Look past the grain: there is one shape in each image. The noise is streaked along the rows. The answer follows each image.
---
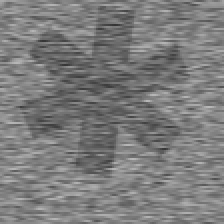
dark asterisk
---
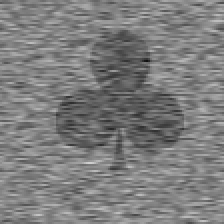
dark club
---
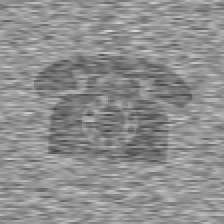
dark telephone
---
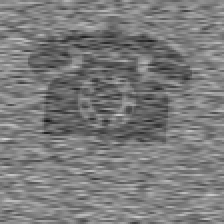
dark telephone
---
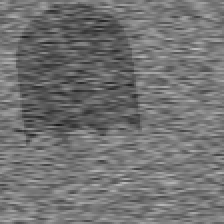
dark ghost
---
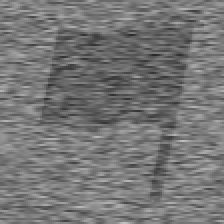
dark flag
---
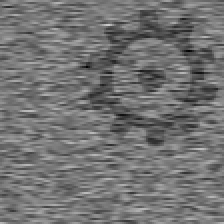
dark gear
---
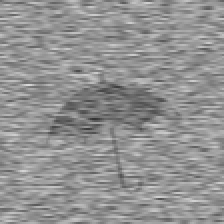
dark umbrella
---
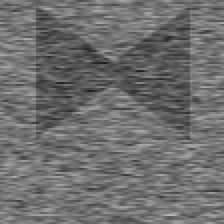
dark bow tie
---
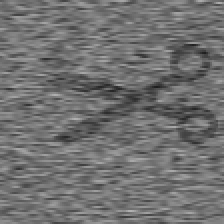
dark pair of scissors
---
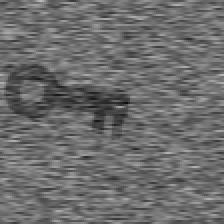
dark key
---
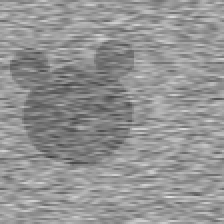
dark bear's head
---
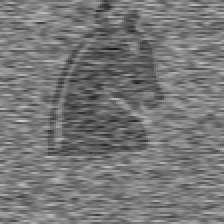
dark chess knight
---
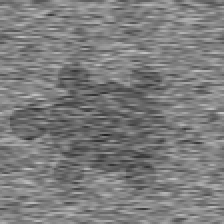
dark turtle
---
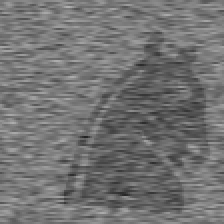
dark chess knight
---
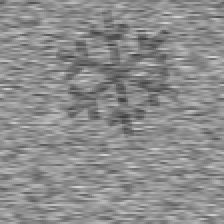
dark snowflake
